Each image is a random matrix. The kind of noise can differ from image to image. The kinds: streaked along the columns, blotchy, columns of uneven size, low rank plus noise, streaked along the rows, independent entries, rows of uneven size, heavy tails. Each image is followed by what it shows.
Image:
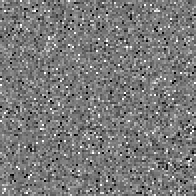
heavy tails
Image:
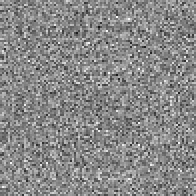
low rank plus noise
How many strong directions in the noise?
five to eight
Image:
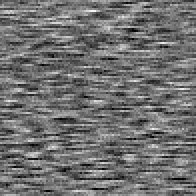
streaked along the rows
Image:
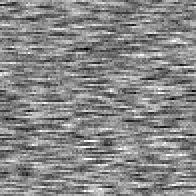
streaked along the rows
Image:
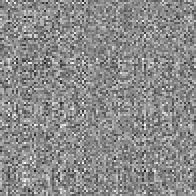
low rank plus noise
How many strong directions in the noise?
three or four
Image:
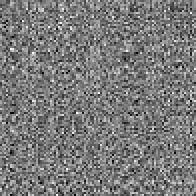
low rank plus noise
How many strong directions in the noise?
five to eight
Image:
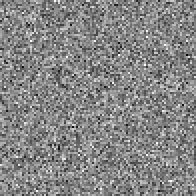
independent entries
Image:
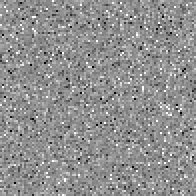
heavy tails
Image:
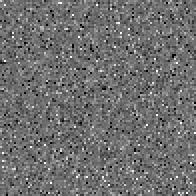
heavy tails
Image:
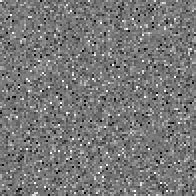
heavy tails
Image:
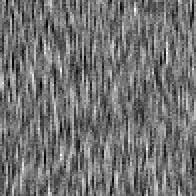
streaked along the columns
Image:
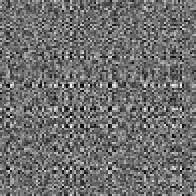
low rank plus noise
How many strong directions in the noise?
one
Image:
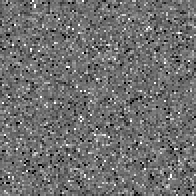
heavy tails
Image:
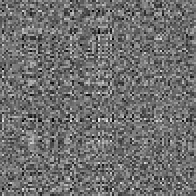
low rank plus noise
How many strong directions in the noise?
two
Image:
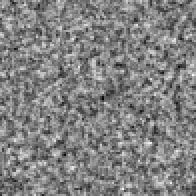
blotchy
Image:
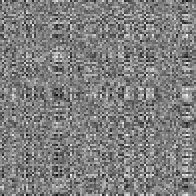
low rank plus noise
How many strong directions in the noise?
one
